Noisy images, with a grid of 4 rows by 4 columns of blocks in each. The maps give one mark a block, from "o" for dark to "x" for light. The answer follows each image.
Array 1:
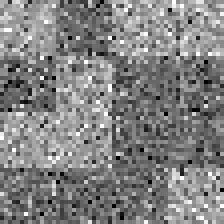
xoxx
oxoo
xxoo
ooox
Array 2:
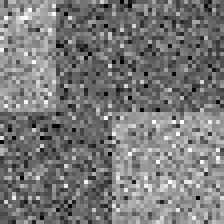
xooo
xooo
ooxx
ooxx
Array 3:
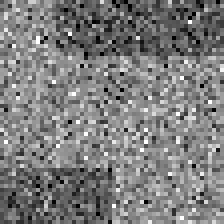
xooo
xxxx
xxxx
ooxx
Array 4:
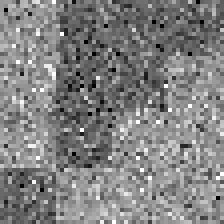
xooo
xoox
xoxx
oxxx
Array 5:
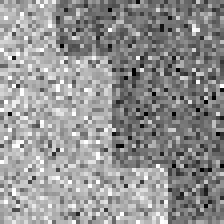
xooo
xxoo
xxoo
xxxo
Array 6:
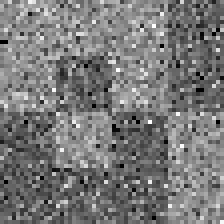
xxxo
xoxo
oxox
ooox
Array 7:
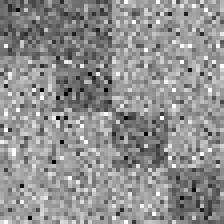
ooxx
xoxx
xxox
xxxo
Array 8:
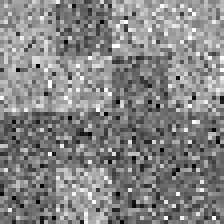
xoxx
xxox
oooo
oxoo
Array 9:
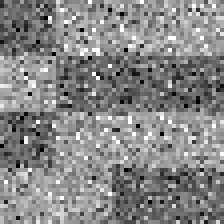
oxxx
xooo
oxxx
xxoo
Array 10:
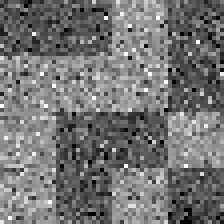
ooxo
xxxo
xoox
xoxo
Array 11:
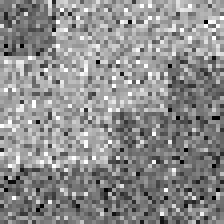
oxxx
xxxo
xxoo
oooo
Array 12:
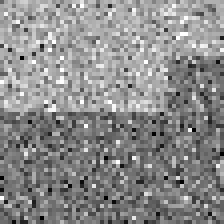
xxxx
xxxo
oooo
oooo
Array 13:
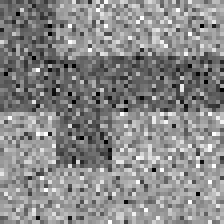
oxxx
oooo
xoxx
xxxx
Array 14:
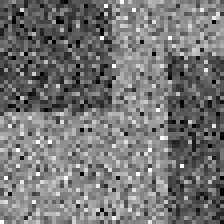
ooxx
ooxo
xxxo
xxxo
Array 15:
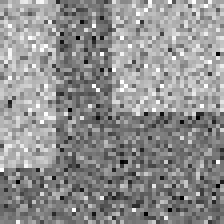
xoxx
xoxx
xooo
oooo
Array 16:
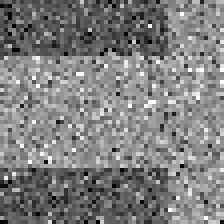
ooox
xxxx
xxxx
ooox
